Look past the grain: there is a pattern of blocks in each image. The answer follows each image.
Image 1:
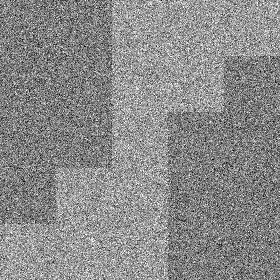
the same after a half turn
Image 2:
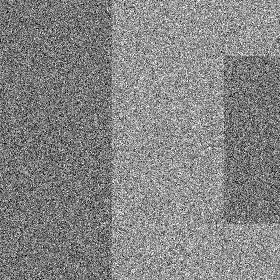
top and bottom mirror each other
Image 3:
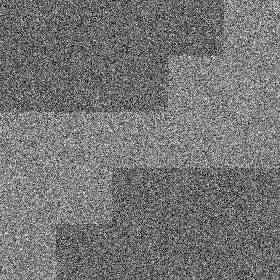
the same after a half turn
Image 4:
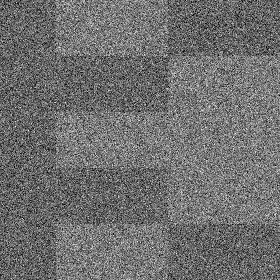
top and bottom mirror each other
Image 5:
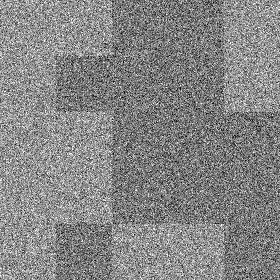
no symmetry
